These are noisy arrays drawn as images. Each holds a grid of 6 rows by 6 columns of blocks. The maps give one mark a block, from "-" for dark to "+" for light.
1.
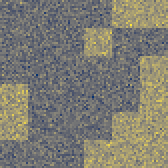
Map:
- - - - + +
- - - + - -
- - - - - +
+ - - - - +
+ - - - + +
- - - + + +
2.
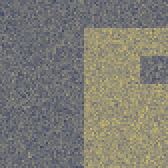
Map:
- - - - - -
- - - + + +
- - - + + -
- - - + + +
- - - + + +
- - - + + +
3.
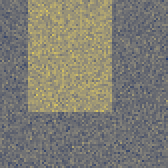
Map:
- + + + - -
- + + + - -
- + + + - -
- + + + - -
- - - - - -
- - - - - -
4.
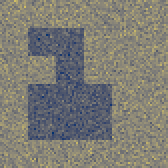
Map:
+ + + + + +
+ - - + + +
+ + - + + +
+ - - - + +
+ - - - + +
+ + + + + +
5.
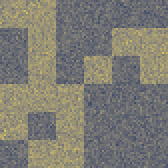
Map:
+ + - - - -
- + - - + +
- + - + - +
+ + + - - -
+ - + - - -
- + + - - -
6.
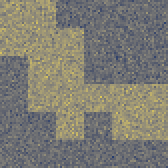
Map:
+ + - - - -
+ + + - - -
- + + - - -
- + + + + +
- - + - + +
- - - - - -
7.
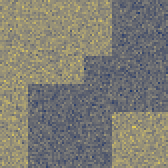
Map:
+ + + + - -
+ + + + - -
+ + + - - -
+ - - - - -
+ - - - + +
+ - - - + +
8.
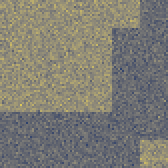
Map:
+ + + + + -
+ + + + - -
+ + + + - -
+ + + + - -
- - - - - -
- - - - - +
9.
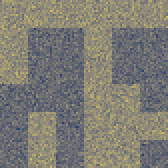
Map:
+ + + + + +
+ - - + - -
+ - - + - -
- - - + + -
- + - + + +
- + - + + -
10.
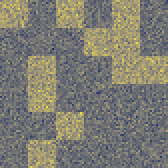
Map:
+ - + - + -
- - - + + -
- + - - + +
- + - - - -
- - + - - -
- + - - - -
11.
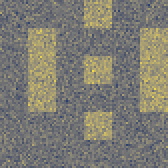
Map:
- - - + - -
- + - - - +
- + - + - +
- + - - - +
- - - + - -
- - - - - -
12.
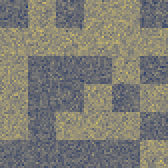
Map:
- + - + + -
+ + + + + +
+ - - - + -
+ - - + - +
+ - + + + -
- - - - - +
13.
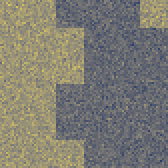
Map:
+ + - - - +
+ + + - - -
+ + + - - -
+ + - - - -
+ + - - - -
+ + + - - -
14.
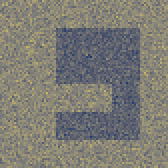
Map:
+ + + + + +
+ + - - - +
+ + - - - +
+ + + + - +
+ + - - - +
+ + + + + +
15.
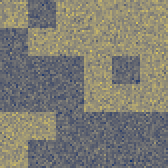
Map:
+ - + + + +
- + + + + +
- - - + - +
- - - + + +
+ + - - - -
+ - - - - -
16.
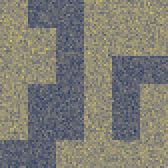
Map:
+ - - + + +
+ + - + + +
+ + - + - -
+ - - + - +
+ - - + - +
- - + + + +
